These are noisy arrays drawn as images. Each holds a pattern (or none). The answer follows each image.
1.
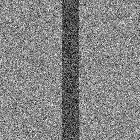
one band of columns
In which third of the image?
middle
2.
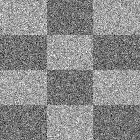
a checkerboard
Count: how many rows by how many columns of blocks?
4 by 3
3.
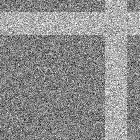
bands of rows crossing bands of columns
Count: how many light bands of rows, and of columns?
1 and 1
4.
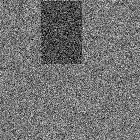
one block
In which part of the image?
top middle
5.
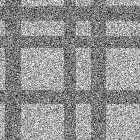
bands of rows crossing bands of columns
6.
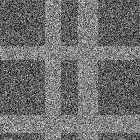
bands of rows crossing bands of columns
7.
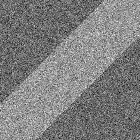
a diagonal band
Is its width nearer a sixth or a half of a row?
a half
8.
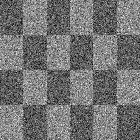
a checkerboard
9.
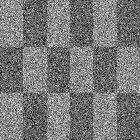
a checkerboard
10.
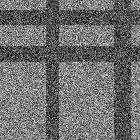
bands of rows crossing bands of columns
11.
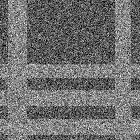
bands of rows crossing bands of columns
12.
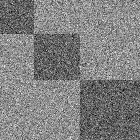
blocks along the diagonal
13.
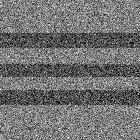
bands of rows
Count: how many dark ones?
3
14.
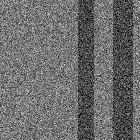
bands of columns
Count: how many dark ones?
2
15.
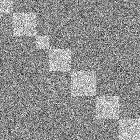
blocks along the diagonal
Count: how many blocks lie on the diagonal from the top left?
7
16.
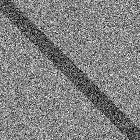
a diagonal band
